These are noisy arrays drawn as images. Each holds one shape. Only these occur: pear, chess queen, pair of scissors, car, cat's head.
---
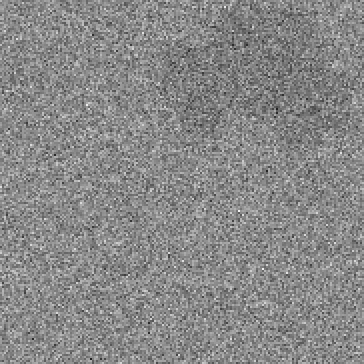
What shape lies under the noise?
car
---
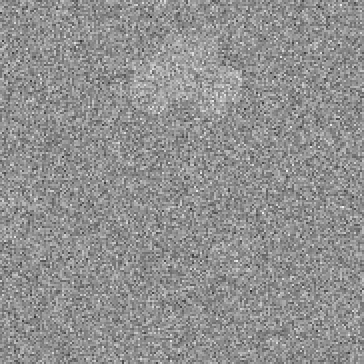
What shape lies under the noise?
car
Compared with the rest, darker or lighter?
lighter
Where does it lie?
top middle
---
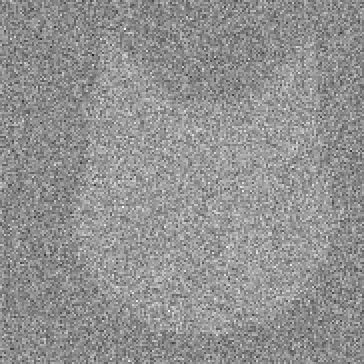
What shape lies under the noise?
cat's head
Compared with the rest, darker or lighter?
lighter
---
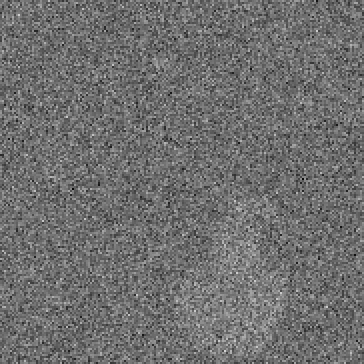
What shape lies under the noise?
pear
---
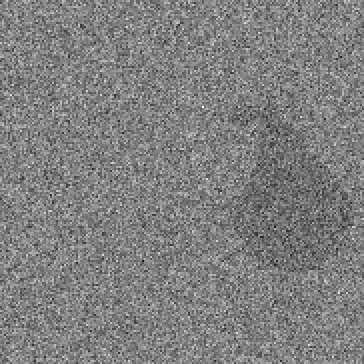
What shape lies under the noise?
pear
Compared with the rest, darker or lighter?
darker
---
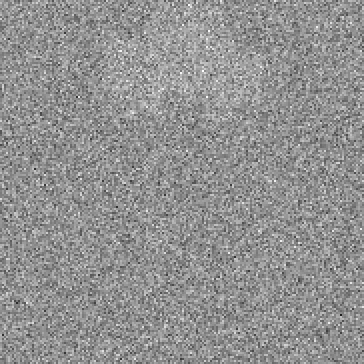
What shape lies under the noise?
car
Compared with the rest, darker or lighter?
lighter
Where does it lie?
top middle
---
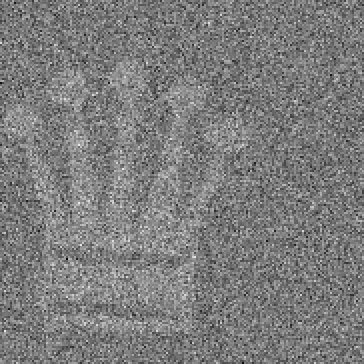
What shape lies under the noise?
chess queen
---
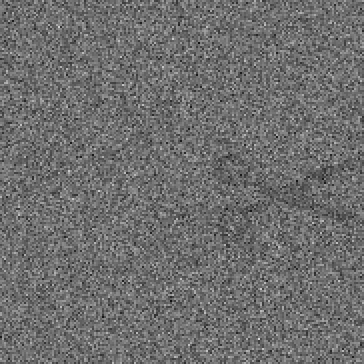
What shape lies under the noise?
pair of scissors
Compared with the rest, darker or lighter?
darker
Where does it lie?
middle right
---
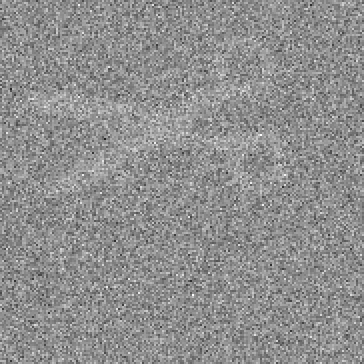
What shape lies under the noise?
pair of scissors
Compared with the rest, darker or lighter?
lighter
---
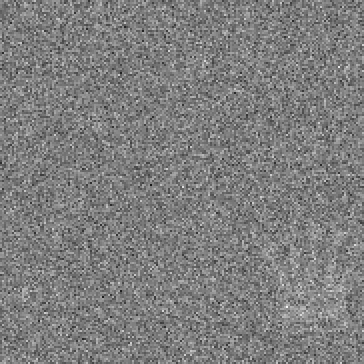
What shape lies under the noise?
chess queen
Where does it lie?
bottom right
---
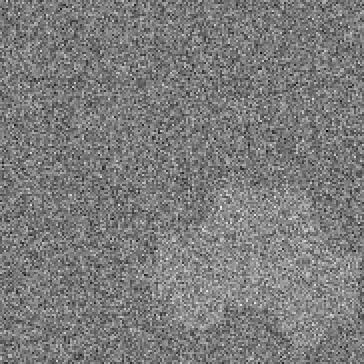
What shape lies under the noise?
car
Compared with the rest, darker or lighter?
lighter
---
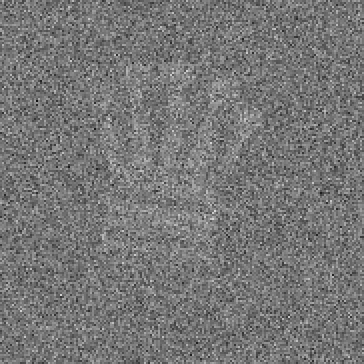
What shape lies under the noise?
chess queen
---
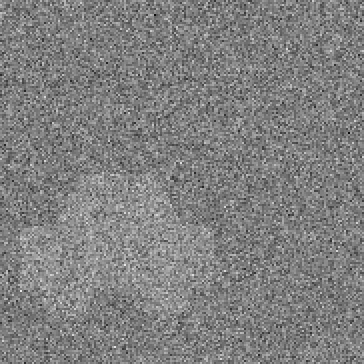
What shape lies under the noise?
car
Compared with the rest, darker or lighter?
lighter
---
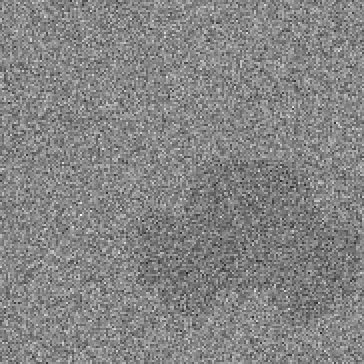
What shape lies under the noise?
car
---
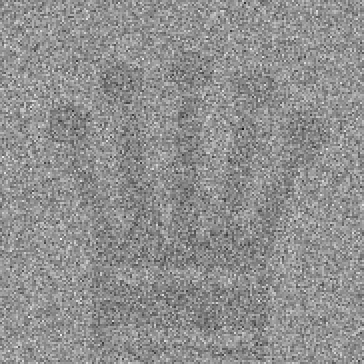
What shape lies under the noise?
chess queen
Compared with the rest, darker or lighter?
darker
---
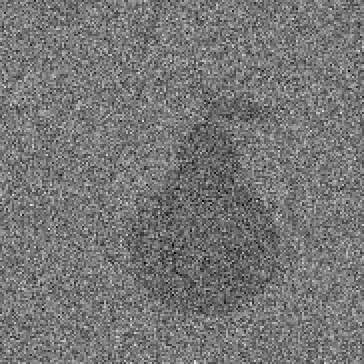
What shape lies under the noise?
pear
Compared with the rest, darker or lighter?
darker
